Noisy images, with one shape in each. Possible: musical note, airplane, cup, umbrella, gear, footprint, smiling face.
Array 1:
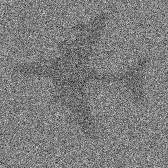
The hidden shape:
airplane
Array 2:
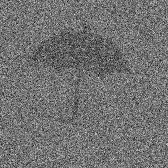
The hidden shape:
umbrella
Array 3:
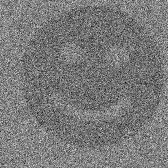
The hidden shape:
smiling face
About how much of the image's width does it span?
nearly all
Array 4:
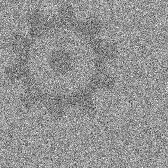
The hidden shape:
gear
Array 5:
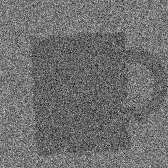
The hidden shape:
cup
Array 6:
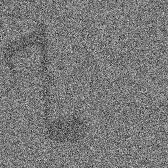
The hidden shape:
musical note
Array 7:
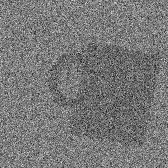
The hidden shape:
cup
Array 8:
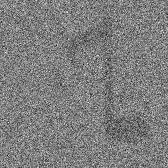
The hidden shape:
musical note
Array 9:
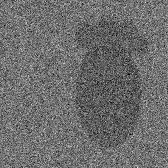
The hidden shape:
footprint
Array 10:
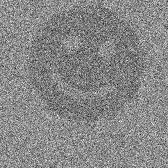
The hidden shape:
smiling face
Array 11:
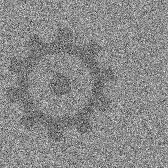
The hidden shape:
gear
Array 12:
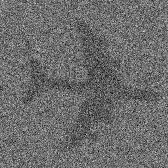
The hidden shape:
airplane
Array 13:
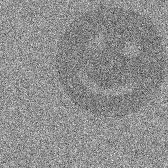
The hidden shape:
smiling face
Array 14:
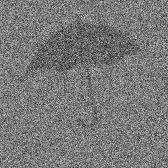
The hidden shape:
umbrella
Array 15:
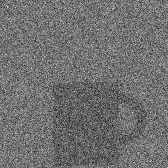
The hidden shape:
cup
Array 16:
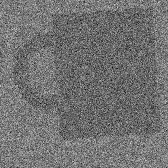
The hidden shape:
cup
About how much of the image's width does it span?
nearly all
